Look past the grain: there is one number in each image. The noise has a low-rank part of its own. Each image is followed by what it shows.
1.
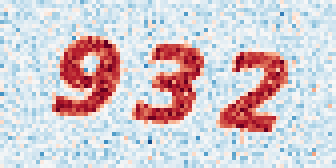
932
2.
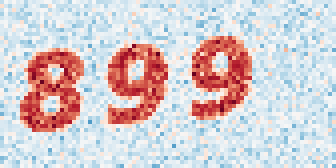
899
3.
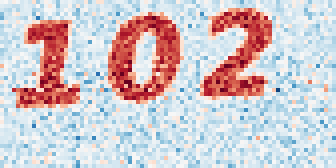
102
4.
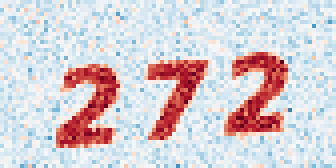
272
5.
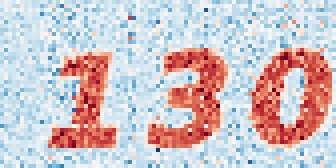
130
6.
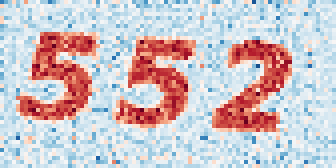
552
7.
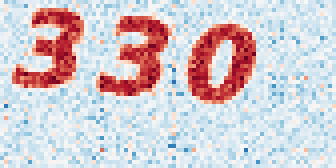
330
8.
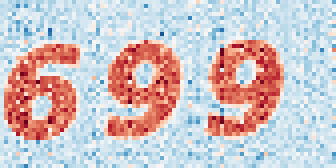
699
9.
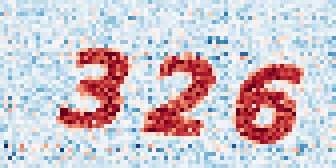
326
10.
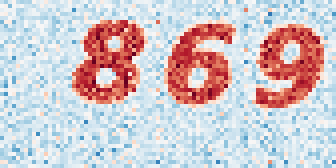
869
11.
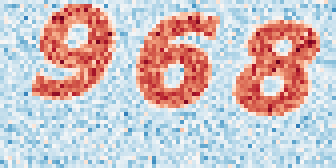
968
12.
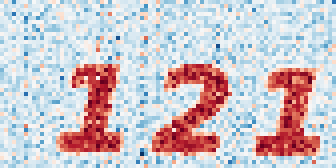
121
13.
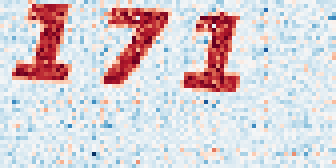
171
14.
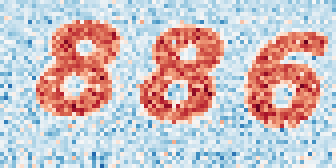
886
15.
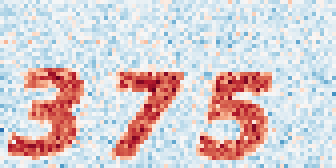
375
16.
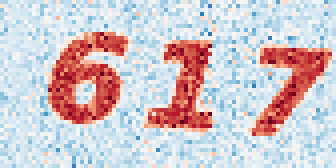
617
